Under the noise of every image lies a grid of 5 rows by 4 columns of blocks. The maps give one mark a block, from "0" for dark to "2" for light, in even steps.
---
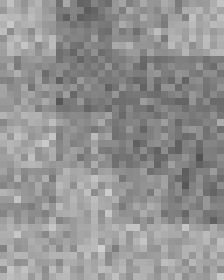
2012
1000
2100
1210
2222
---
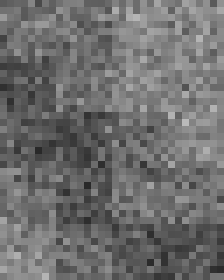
1122
0122
0012
1011
2100
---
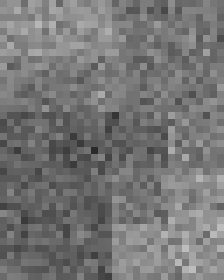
2211
1111
0001
0012
0022
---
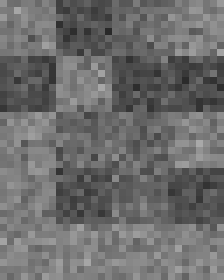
2012
0200
2112
2010
2222
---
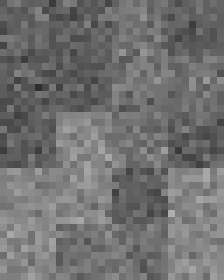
0010
0011
0210
2202
2112
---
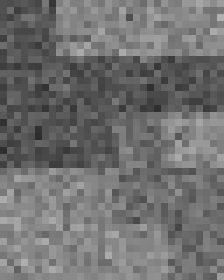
0222
0000
0012
2211
2221
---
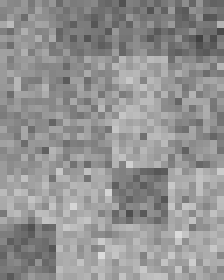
1000
1121
1121
2202
0222
